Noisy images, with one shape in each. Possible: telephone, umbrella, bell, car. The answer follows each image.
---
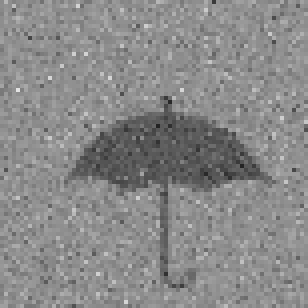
umbrella
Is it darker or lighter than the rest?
darker
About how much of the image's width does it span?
two thirds
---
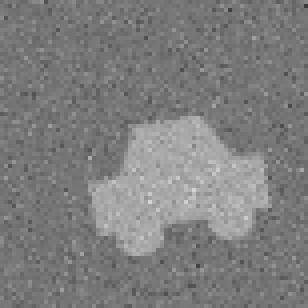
car
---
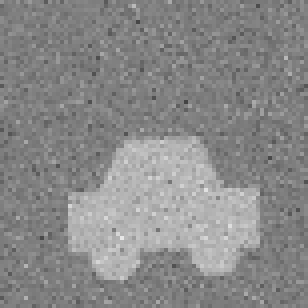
car
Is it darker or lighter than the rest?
lighter
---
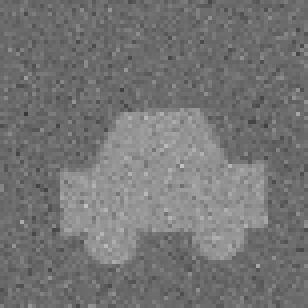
car
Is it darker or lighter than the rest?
lighter
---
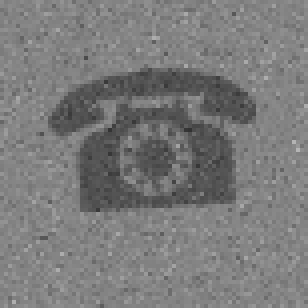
telephone
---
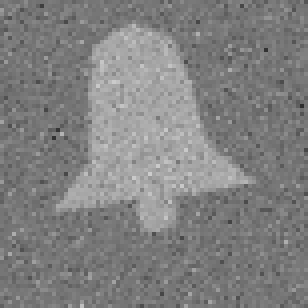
bell
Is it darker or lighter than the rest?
lighter
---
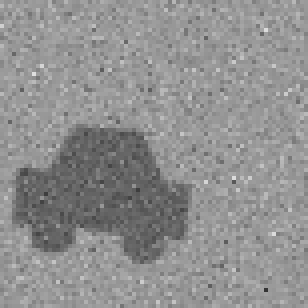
car
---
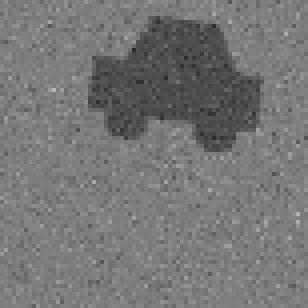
car
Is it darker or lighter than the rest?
darker
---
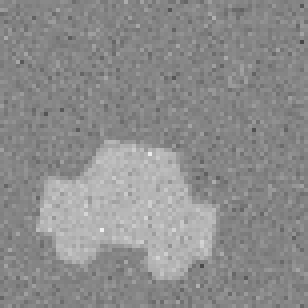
car
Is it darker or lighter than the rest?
lighter
